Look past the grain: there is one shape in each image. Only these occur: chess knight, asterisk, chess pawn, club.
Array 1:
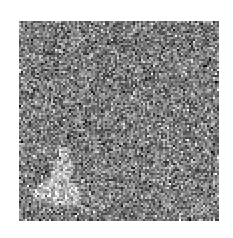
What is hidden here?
light chess pawn, bottom left
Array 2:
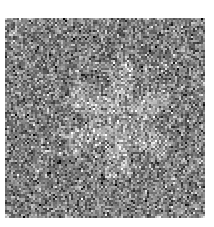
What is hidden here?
light asterisk
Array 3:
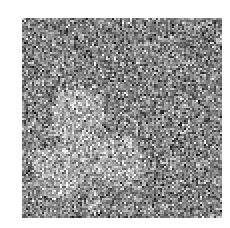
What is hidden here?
light club
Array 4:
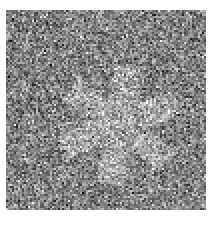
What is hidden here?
light asterisk
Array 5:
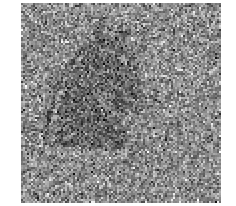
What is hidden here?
dark chess knight
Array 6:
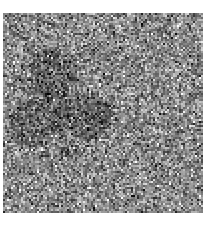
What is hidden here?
dark club
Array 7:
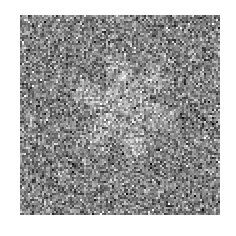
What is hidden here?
light asterisk
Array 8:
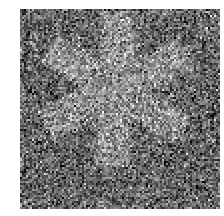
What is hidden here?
light asterisk
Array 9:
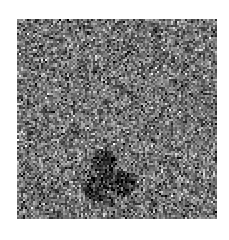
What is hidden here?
dark club, bottom middle
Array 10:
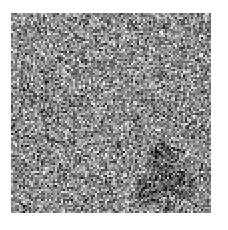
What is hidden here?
dark club, bottom right
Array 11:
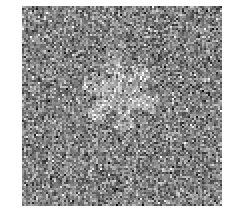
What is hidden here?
light asterisk, centre
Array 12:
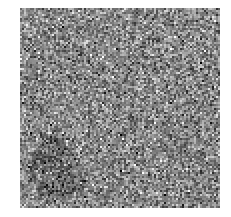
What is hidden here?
dark chess knight, bottom left
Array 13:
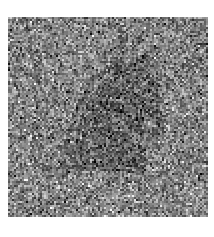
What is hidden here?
dark chess knight
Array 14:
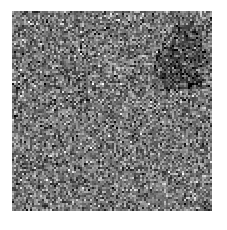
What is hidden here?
dark chess knight, top right
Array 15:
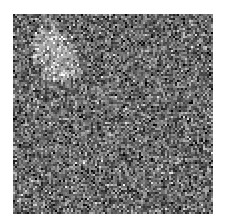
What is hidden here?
light chess knight, top left
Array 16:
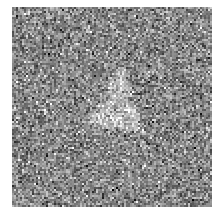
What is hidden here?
light chess pawn, centre
